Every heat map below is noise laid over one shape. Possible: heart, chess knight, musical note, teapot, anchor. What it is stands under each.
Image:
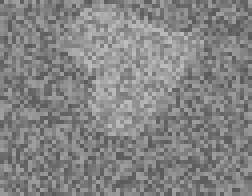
heart
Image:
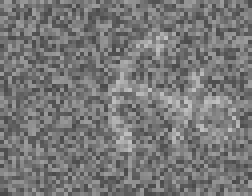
anchor
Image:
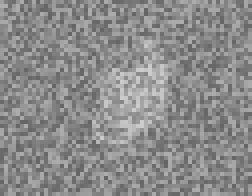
teapot
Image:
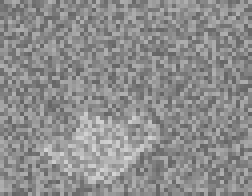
teapot
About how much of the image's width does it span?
half
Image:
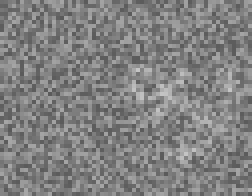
anchor
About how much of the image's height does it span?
half
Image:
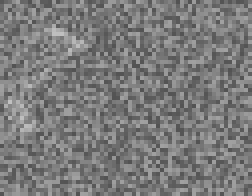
musical note
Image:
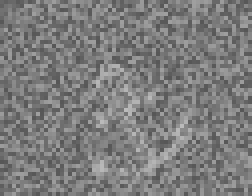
anchor
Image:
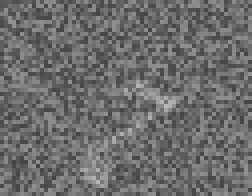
musical note
